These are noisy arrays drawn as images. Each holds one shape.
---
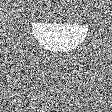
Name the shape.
half disc
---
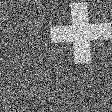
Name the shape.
cross
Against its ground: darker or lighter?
lighter
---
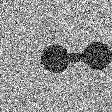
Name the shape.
dumbbell
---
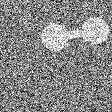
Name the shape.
dumbbell
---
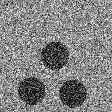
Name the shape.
three dots
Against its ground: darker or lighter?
darker
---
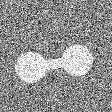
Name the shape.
dumbbell
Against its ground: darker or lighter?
lighter
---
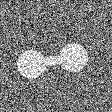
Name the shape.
dumbbell
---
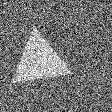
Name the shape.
triangle
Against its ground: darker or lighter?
lighter
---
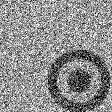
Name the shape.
bullseye
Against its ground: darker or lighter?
darker
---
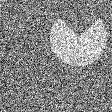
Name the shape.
disc with a wedge cut out
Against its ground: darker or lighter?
lighter
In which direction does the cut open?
up
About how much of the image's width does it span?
half
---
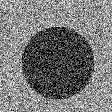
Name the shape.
disc
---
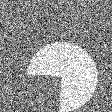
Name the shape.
disc with a wedge cut out
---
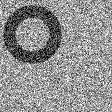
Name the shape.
ring
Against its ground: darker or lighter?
darker
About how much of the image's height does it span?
half
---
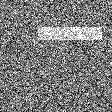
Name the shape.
bar
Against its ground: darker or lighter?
lighter
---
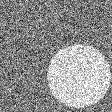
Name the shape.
disc
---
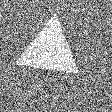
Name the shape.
triangle
